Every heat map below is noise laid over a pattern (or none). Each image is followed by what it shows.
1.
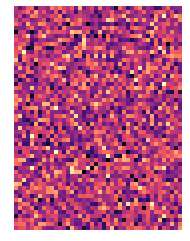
only noise
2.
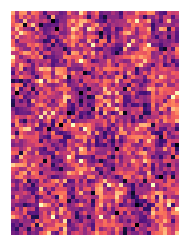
a checkerboard
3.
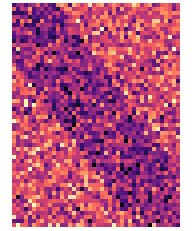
a diagonal band
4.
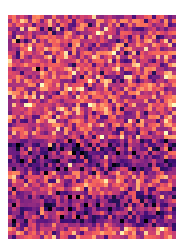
bands of rows
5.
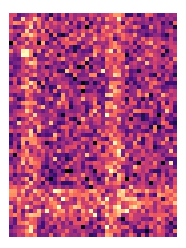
bands of rows crossing bands of columns
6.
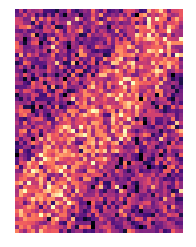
a diagonal band
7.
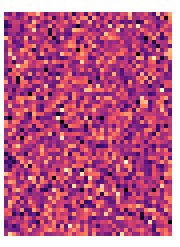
only noise
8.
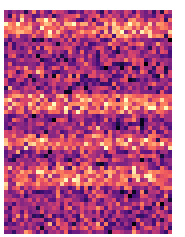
bands of rows
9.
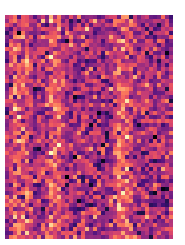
bands of columns
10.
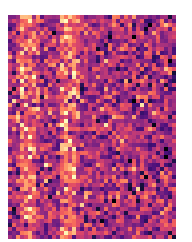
bands of columns
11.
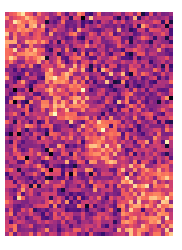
blocks along the diagonal
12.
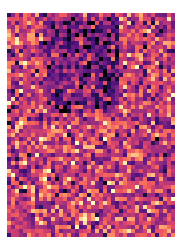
one block
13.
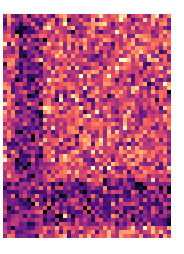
bands of rows crossing bands of columns
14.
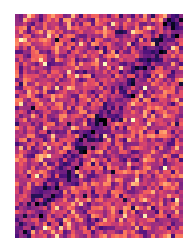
a diagonal band
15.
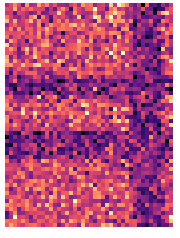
bands of rows crossing bands of columns
